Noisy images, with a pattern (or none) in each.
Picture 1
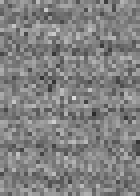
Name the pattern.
horizontal stripes
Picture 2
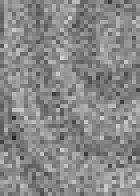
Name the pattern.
rings round one point
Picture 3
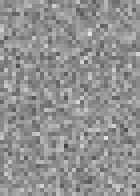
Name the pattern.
only noise
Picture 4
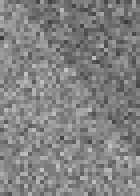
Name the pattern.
a sharp edge
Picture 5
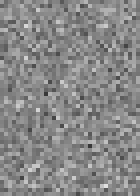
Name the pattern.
only noise
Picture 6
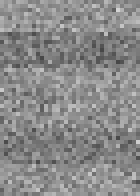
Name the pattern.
horizontal stripes
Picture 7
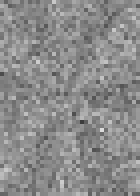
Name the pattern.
spokes from one point
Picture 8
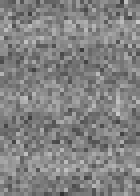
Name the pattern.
horizontal stripes
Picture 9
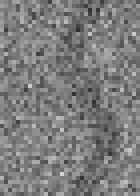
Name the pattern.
a wavy band
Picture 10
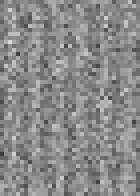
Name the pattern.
vertical stripes
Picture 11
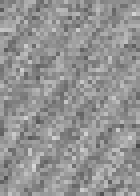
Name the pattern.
diagonal stripes
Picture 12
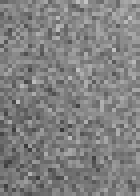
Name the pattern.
a smooth slope
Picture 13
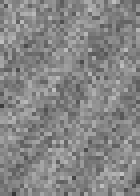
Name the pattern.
diagonal stripes
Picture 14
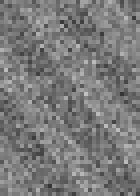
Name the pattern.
diagonal stripes
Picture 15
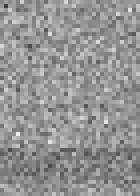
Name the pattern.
one horizontal stripe
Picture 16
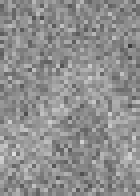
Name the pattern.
a wavy band
